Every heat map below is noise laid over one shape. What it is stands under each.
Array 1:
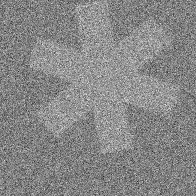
asterisk
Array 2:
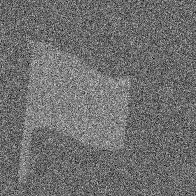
flag
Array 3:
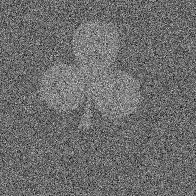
club
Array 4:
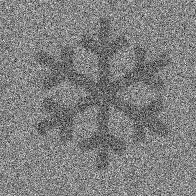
snowflake
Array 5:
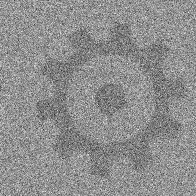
gear
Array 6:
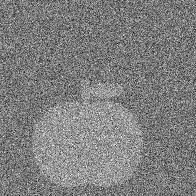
apple
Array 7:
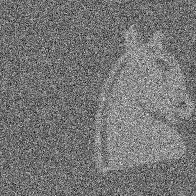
chess knight
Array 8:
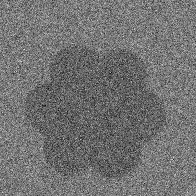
flower
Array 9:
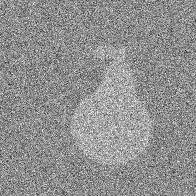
pear
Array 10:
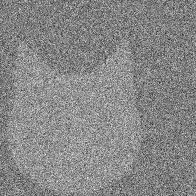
cat's head
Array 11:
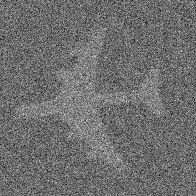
airplane
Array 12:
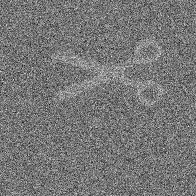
pair of scissors
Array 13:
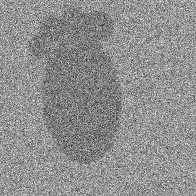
footprint
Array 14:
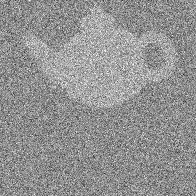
teapot
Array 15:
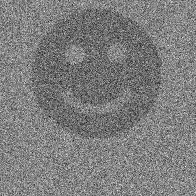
smiling face
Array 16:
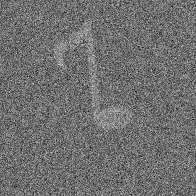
musical note
